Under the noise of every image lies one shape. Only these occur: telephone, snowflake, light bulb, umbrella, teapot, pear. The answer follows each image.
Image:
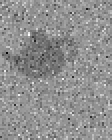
dark teapot
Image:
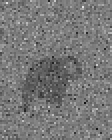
dark teapot
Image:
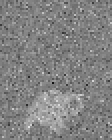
light teapot
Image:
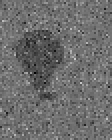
dark pear
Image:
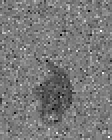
dark teapot
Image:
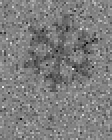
dark snowflake
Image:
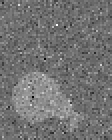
light pear
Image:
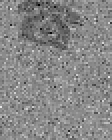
dark telephone
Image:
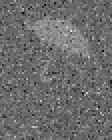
light umbrella
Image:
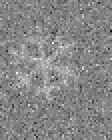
light snowflake
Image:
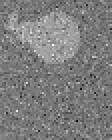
light pear
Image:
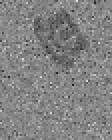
dark telephone
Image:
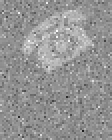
light telephone
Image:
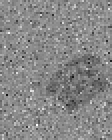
dark telephone
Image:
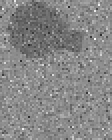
dark light bulb
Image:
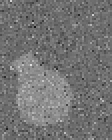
light light bulb
